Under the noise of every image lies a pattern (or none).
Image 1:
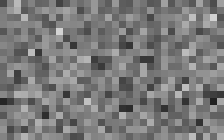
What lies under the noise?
only noise
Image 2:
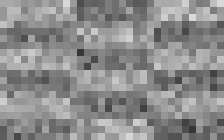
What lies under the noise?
a checkerboard
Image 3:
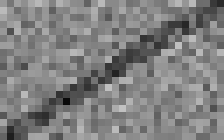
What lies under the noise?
a diagonal band
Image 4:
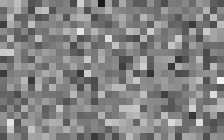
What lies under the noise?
only noise
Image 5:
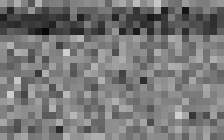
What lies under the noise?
one band of rows
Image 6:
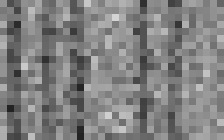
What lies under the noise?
bands of columns
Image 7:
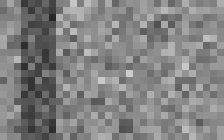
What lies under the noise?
one band of columns
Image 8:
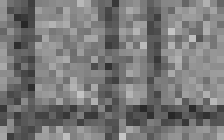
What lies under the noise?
bands of rows crossing bands of columns
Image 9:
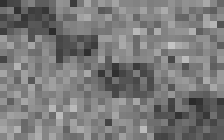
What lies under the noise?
blocks along the diagonal
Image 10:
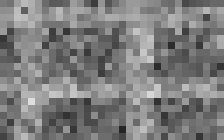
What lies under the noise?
bands of rows crossing bands of columns
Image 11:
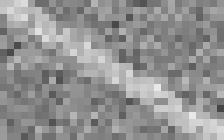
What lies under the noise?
a diagonal band
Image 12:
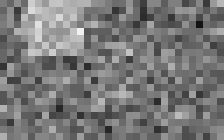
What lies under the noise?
one block
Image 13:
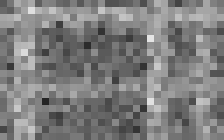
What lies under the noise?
bands of rows crossing bands of columns
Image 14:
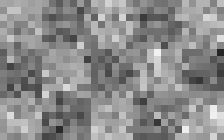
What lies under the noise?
a checkerboard
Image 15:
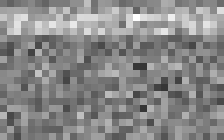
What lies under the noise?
one band of rows
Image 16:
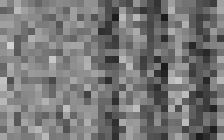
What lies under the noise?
bands of columns
